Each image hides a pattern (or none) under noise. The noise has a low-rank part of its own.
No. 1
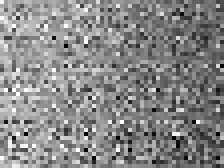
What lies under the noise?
a smooth slope
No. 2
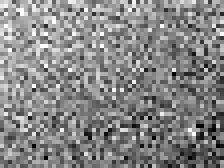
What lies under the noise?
a smooth slope
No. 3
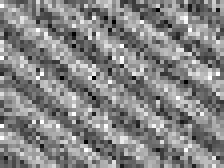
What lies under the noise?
diagonal stripes
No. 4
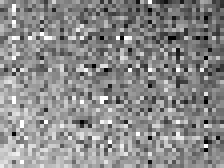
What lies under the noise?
a smooth slope
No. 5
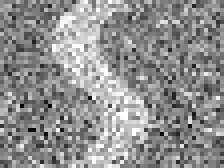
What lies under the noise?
a wavy band
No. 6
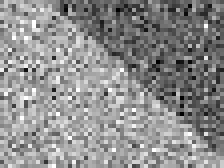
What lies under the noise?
a sharp edge
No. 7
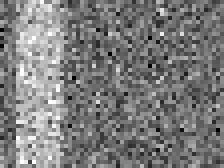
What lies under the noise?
one vertical stripe
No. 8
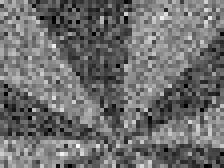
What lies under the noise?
spokes from one point
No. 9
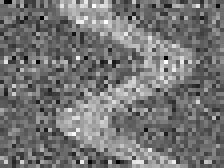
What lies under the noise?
a wavy band
